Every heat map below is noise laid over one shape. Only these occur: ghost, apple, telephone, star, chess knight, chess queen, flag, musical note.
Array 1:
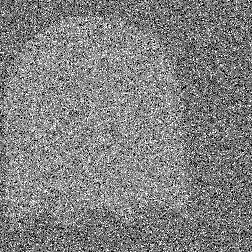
ghost
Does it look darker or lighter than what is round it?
lighter
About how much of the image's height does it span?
nearly all
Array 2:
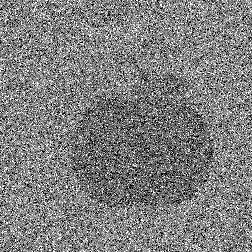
apple
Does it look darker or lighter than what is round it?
darker
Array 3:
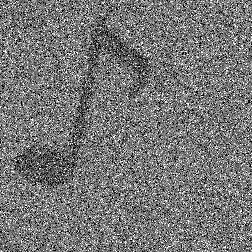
musical note
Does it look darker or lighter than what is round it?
darker
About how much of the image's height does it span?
two thirds
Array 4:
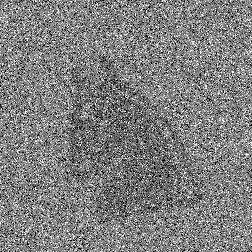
chess knight
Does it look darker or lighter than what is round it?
darker
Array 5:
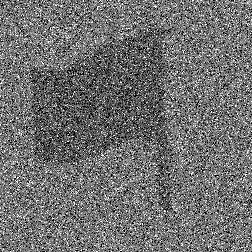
flag
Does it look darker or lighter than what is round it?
darker
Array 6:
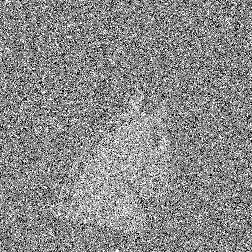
chess knight
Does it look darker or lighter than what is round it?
lighter
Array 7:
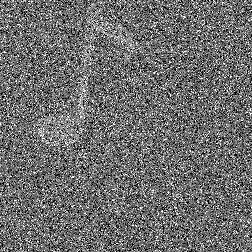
musical note
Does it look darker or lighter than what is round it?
lighter
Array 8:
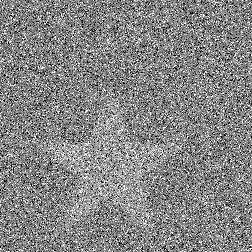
star
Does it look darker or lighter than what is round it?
lighter
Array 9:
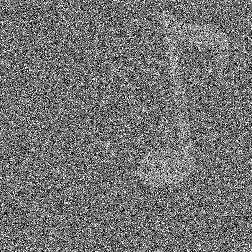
musical note
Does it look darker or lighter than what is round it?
lighter
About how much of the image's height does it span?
two thirds
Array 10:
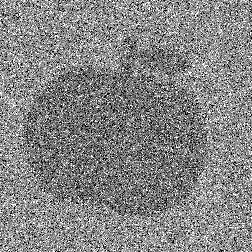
apple
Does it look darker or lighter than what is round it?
darker
